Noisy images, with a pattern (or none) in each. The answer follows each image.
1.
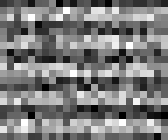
horizontal stripes
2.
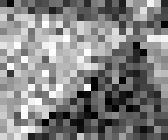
spokes from one point
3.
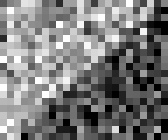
a sharp edge
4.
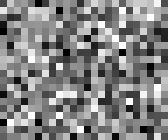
only noise
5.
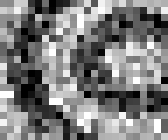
rings round one point
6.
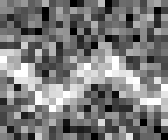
a wavy band
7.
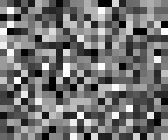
only noise
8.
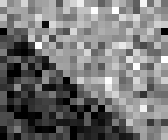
a sharp edge
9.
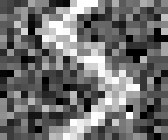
a wavy band
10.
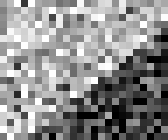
a sharp edge
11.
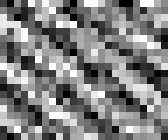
diagonal stripes
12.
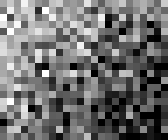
a smooth slope
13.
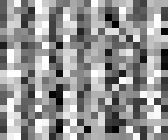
vertical stripes
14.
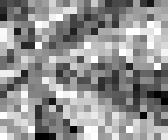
spokes from one point
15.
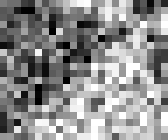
spokes from one point
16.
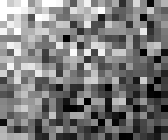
a smooth slope
